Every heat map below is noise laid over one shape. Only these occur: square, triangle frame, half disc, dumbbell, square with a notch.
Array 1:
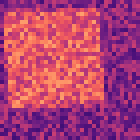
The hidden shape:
square
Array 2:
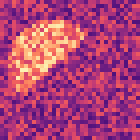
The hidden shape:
half disc
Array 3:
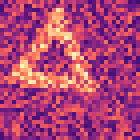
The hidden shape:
triangle frame
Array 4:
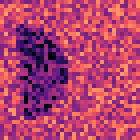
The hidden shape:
half disc
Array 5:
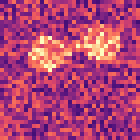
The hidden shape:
dumbbell
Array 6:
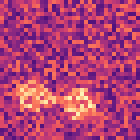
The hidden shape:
dumbbell
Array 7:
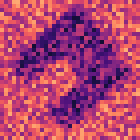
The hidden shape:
square with a notch
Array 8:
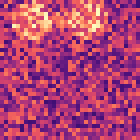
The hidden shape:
dumbbell
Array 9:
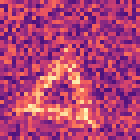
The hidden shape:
triangle frame
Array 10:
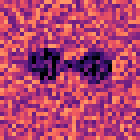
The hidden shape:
dumbbell
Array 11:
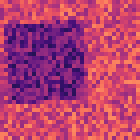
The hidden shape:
square
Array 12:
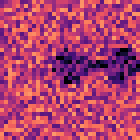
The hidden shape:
dumbbell
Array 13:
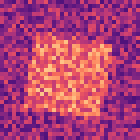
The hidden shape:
square
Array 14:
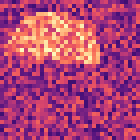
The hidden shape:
half disc
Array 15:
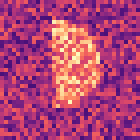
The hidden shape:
half disc
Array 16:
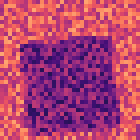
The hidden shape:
square
